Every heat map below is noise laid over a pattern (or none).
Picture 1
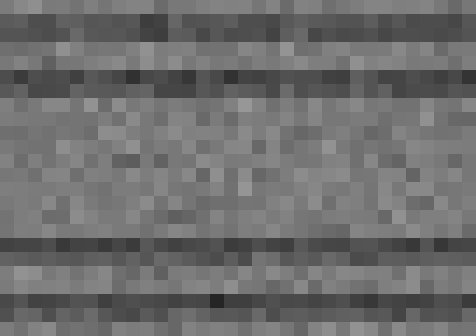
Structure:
bands of rows
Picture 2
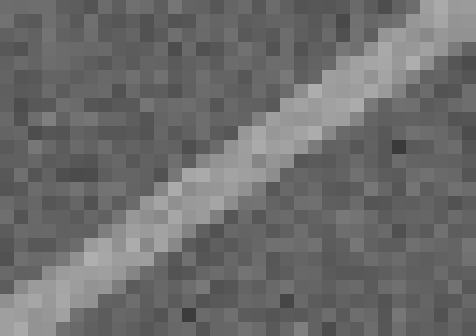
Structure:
a diagonal band
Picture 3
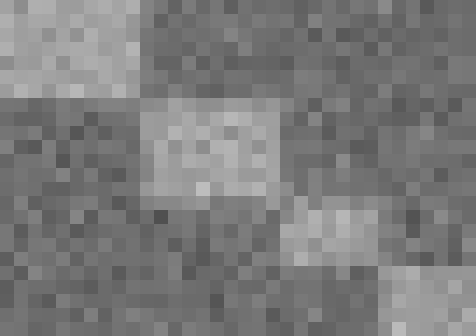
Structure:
blocks along the diagonal
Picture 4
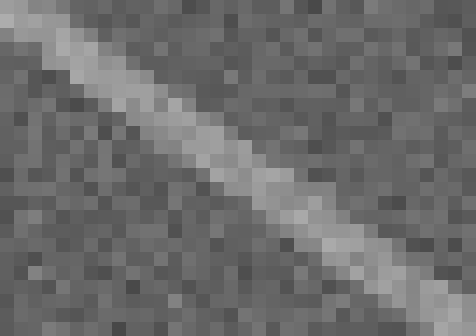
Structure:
a diagonal band
